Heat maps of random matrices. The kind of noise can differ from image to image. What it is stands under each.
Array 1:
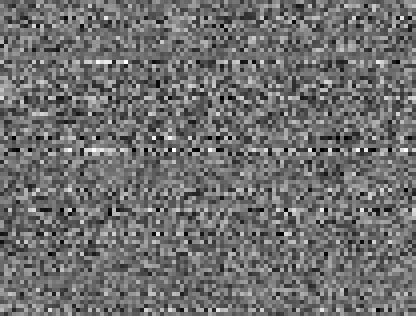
rows of uneven size
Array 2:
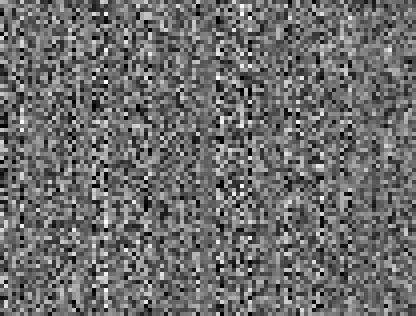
columns of uneven size
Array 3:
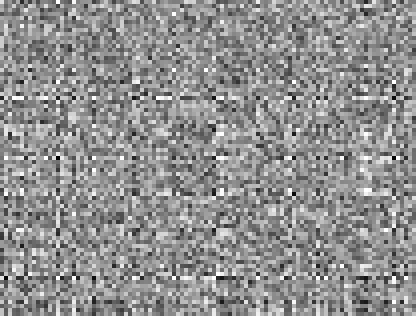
low rank plus noise
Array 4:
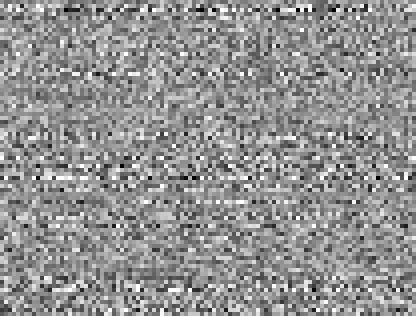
rows of uneven size
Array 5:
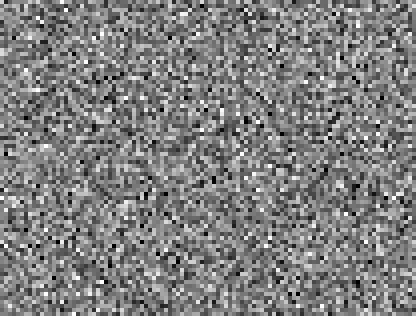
independent entries
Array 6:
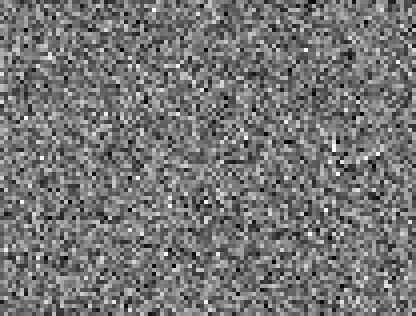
independent entries
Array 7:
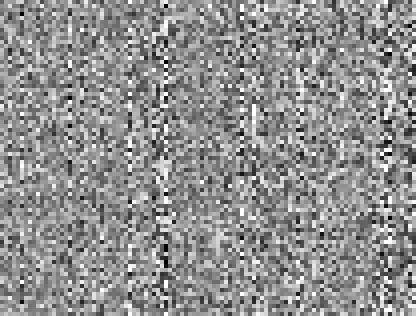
columns of uneven size
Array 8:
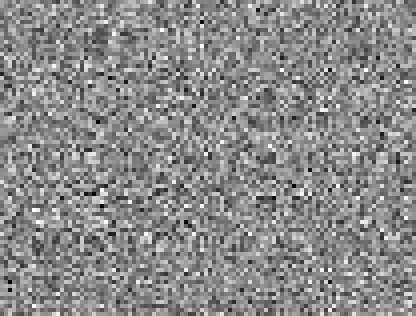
low rank plus noise
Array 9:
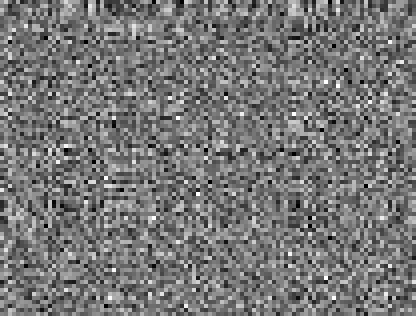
low rank plus noise
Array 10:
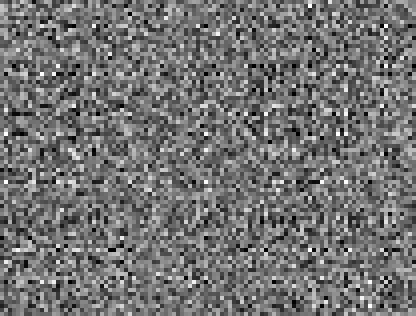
low rank plus noise
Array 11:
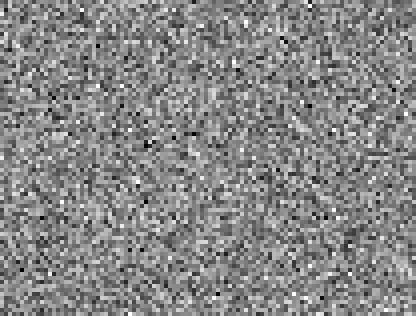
independent entries
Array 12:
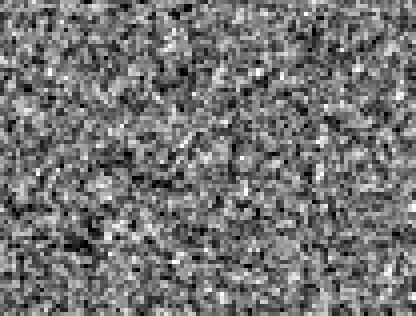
blotchy
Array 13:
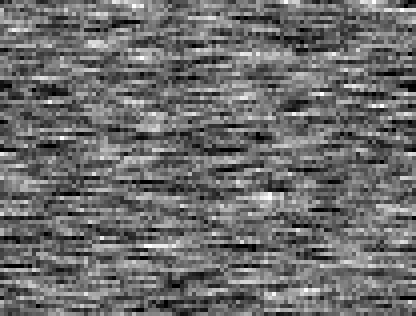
streaked along the rows
